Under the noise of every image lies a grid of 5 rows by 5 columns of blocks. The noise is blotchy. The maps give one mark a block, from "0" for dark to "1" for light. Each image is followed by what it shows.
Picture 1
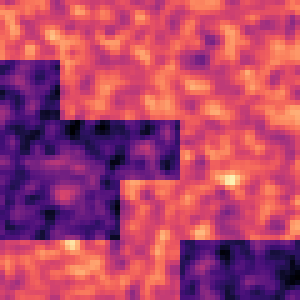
1 1 1 1 1
0 1 1 1 1
0 0 0 1 1
0 0 1 1 1
1 1 1 0 0
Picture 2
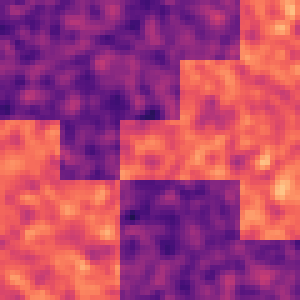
0 0 0 0 1
0 0 0 1 1
1 0 1 1 1
1 1 0 0 1
1 1 0 0 0
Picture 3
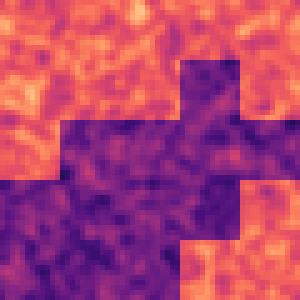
1 1 1 1 1
1 1 1 0 1
1 0 0 0 0
0 0 0 0 1
0 0 0 1 1
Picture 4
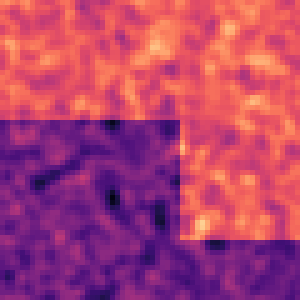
1 1 1 1 1
1 1 1 1 1
0 0 0 1 1
0 0 0 1 1
0 0 0 0 0
